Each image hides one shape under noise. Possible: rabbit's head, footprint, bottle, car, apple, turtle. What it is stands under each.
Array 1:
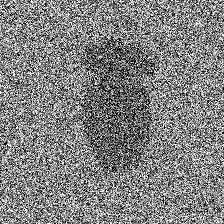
footprint
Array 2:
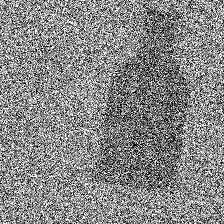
bottle
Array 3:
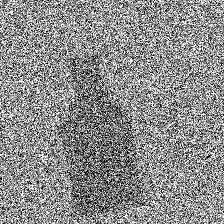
bottle
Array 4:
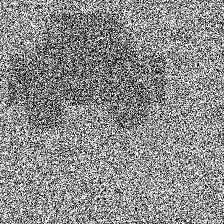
car
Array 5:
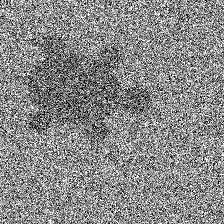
turtle
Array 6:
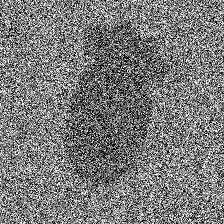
footprint
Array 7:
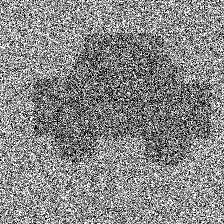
car
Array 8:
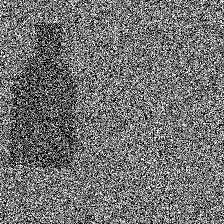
bottle
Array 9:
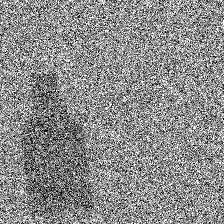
bottle
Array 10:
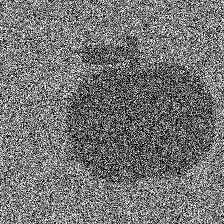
apple
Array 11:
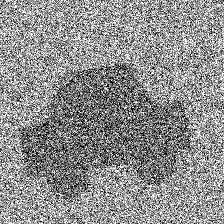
car
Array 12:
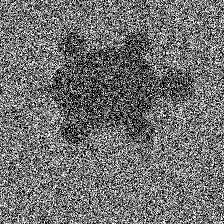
turtle
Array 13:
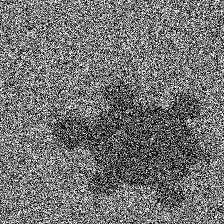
turtle
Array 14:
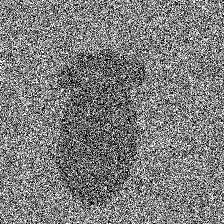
footprint
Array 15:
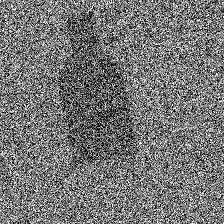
bottle
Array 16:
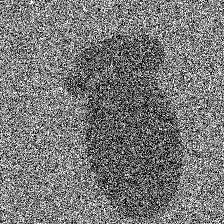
footprint
